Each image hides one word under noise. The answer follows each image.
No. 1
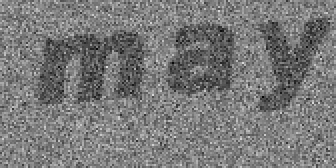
may
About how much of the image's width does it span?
nearly all
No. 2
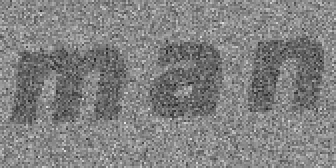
man
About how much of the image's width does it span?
nearly all
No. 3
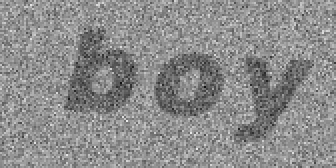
boy
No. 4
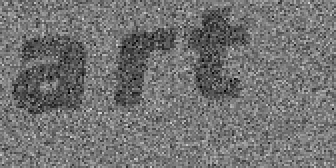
art
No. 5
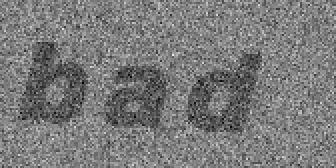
bad
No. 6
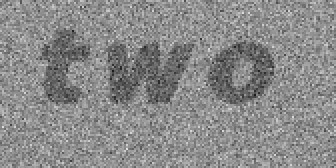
two
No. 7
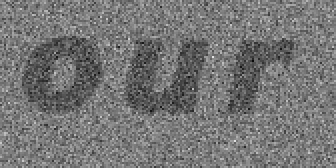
our
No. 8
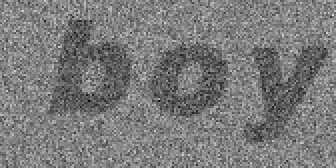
boy
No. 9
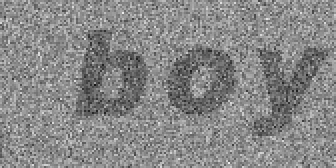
boy
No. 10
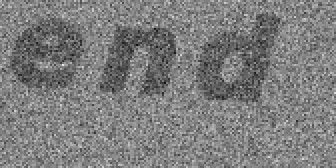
end
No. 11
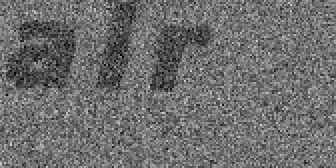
air
